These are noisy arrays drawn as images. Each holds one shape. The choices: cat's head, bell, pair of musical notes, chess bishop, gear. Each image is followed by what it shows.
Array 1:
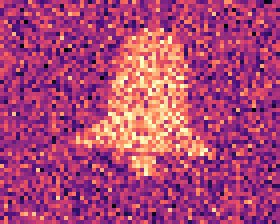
light bell
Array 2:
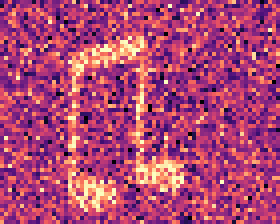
light pair of musical notes
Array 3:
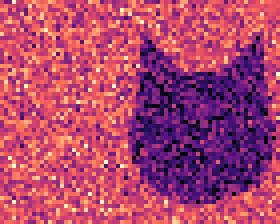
dark cat's head
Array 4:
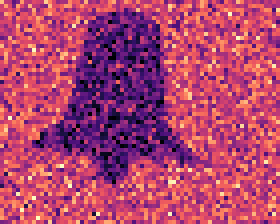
dark bell
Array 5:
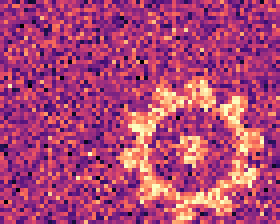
light gear
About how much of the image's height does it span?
two thirds
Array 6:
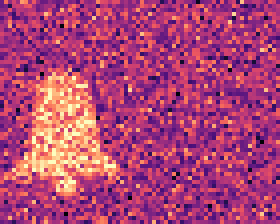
light bell
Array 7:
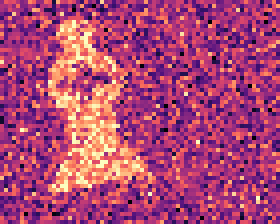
light chess bishop
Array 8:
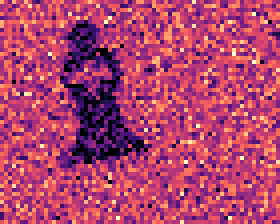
dark chess bishop
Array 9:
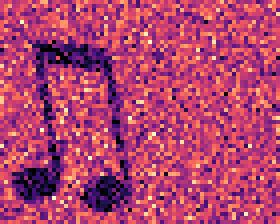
dark pair of musical notes
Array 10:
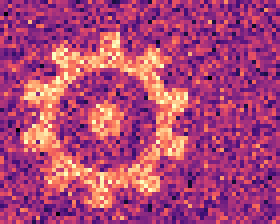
light gear
